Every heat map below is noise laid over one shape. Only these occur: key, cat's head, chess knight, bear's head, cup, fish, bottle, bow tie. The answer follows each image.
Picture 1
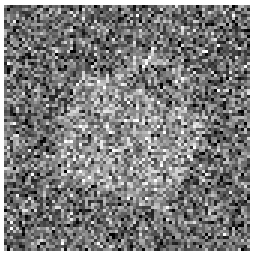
light cup
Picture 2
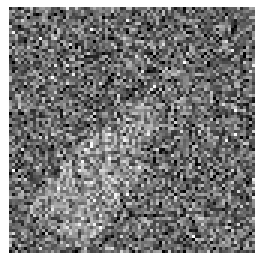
light bottle
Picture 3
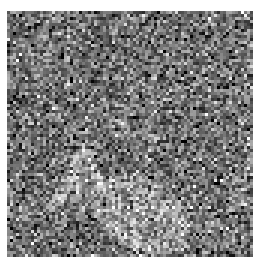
light fish
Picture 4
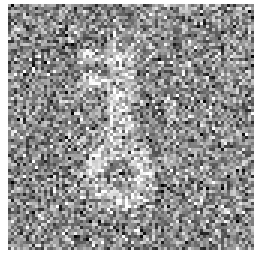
light key
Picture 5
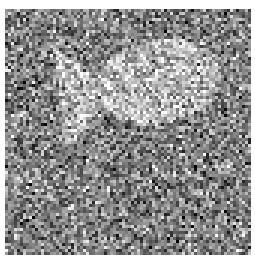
light fish
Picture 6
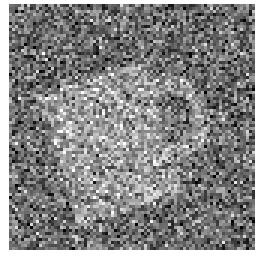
light cup
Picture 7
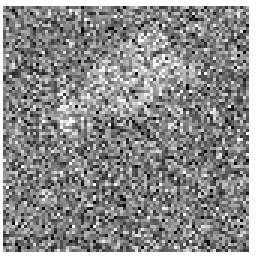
light bottle
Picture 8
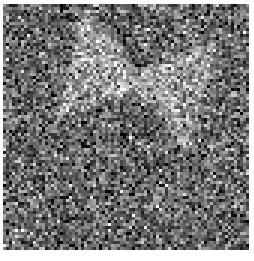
light bow tie
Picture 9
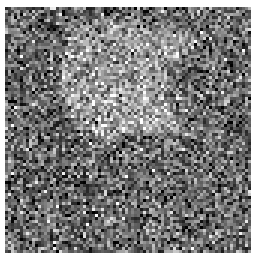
light cat's head
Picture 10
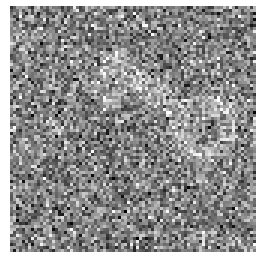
light key
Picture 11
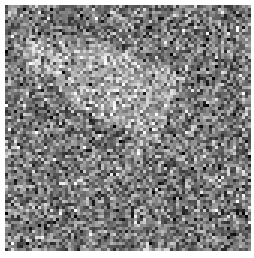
light bottle
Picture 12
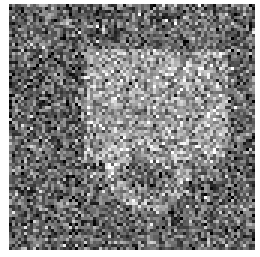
light cup
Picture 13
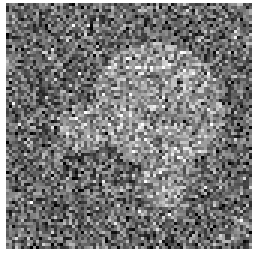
light bear's head
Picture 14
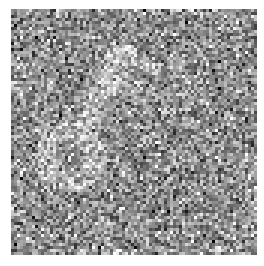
light key
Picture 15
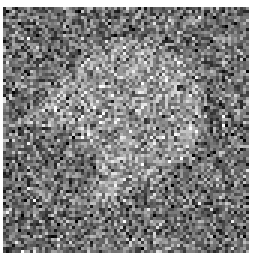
light cat's head
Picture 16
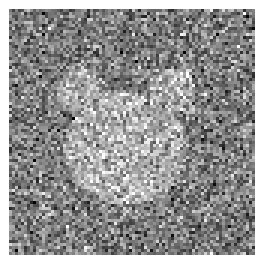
light bear's head
